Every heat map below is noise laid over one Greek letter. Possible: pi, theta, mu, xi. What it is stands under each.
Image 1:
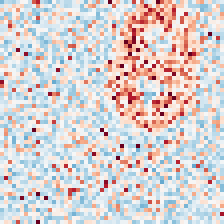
red theta
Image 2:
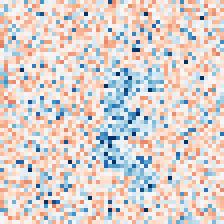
blue xi
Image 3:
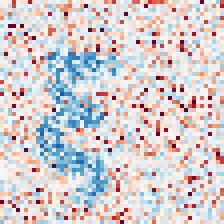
blue xi
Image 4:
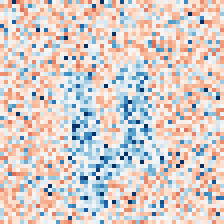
blue mu
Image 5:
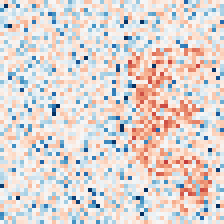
red xi
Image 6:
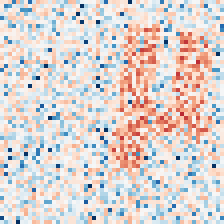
red mu
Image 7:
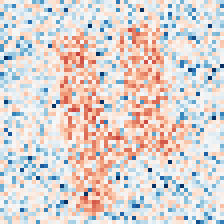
red mu
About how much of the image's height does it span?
nearly all
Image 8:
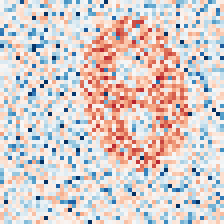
red theta
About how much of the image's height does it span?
two thirds
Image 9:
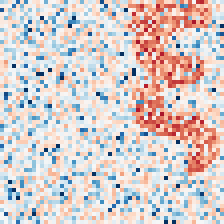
red xi
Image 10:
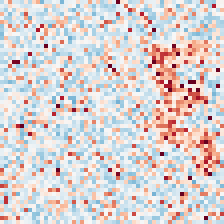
red xi
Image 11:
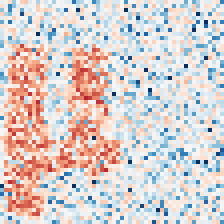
red mu
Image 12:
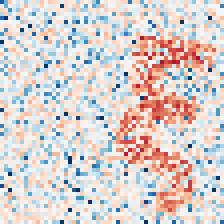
red xi
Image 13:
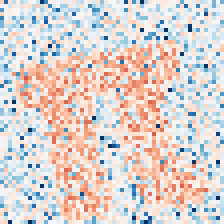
red pi
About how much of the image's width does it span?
nearly all
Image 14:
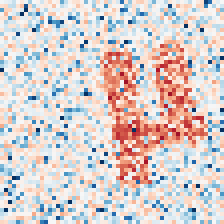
red mu
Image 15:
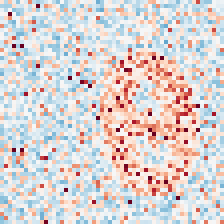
red theta
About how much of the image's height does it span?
two thirds
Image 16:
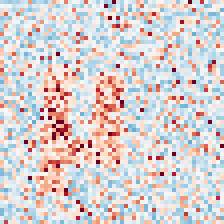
red mu
